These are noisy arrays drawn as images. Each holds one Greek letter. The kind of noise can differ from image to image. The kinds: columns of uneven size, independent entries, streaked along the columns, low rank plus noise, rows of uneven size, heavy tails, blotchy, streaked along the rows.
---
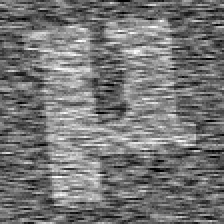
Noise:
streaked along the rows
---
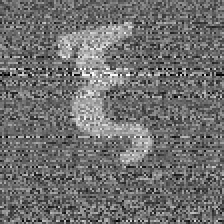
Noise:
rows of uneven size
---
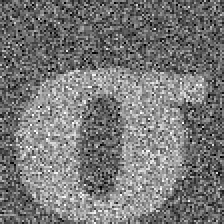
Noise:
independent entries
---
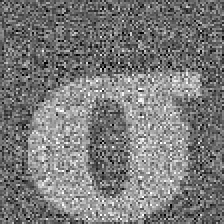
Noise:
low rank plus noise
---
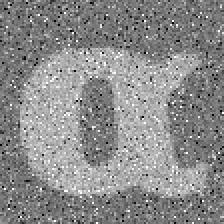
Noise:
heavy tails
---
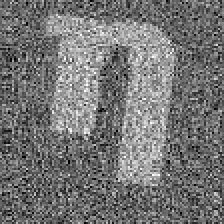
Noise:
low rank plus noise
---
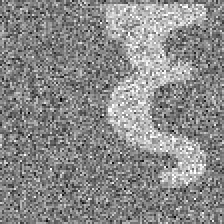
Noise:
independent entries
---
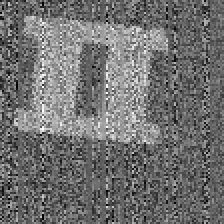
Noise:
columns of uneven size
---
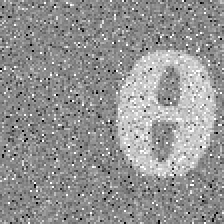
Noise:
heavy tails
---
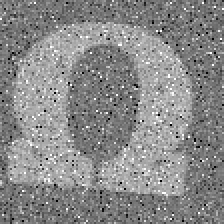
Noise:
heavy tails
